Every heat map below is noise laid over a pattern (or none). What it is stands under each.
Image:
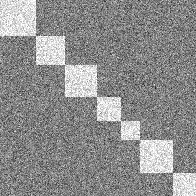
blocks along the diagonal
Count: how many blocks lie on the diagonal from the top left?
7
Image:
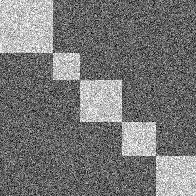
blocks along the diagonal
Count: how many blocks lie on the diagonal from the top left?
5
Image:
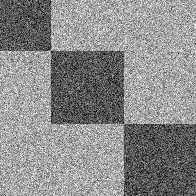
blocks along the diagonal
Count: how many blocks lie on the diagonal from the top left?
3
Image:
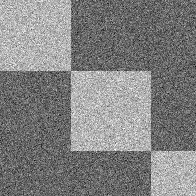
blocks along the diagonal
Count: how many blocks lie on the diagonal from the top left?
3
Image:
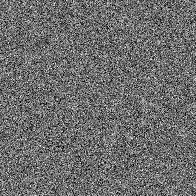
only noise
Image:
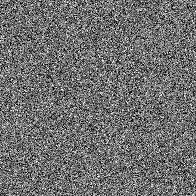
only noise
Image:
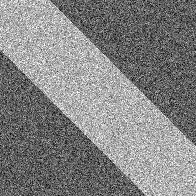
a diagonal band
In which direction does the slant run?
top left to bottom right
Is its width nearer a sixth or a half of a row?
a half
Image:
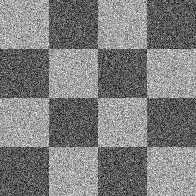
a checkerboard
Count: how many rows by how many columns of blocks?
4 by 4
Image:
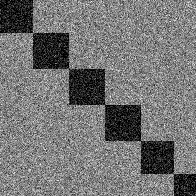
blocks along the diagonal
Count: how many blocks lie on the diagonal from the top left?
6
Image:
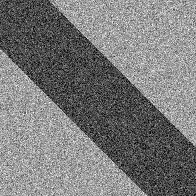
a diagonal band
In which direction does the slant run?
top left to bottom right
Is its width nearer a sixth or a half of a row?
a half
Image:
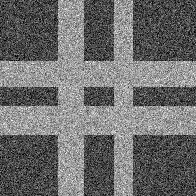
bands of rows crossing bands of columns
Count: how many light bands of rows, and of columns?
2 and 2
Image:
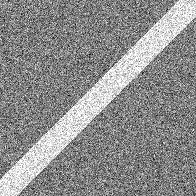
a diagonal band
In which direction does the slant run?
bottom left to top right
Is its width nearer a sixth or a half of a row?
a sixth
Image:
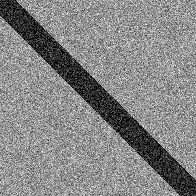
a diagonal band
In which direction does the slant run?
top left to bottom right
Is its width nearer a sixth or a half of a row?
a sixth
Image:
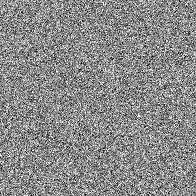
only noise
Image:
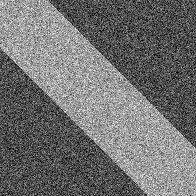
a diagonal band
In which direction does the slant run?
top left to bottom right
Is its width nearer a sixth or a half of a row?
a half
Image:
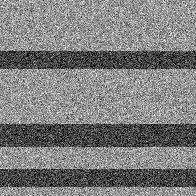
bands of rows
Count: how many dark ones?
3
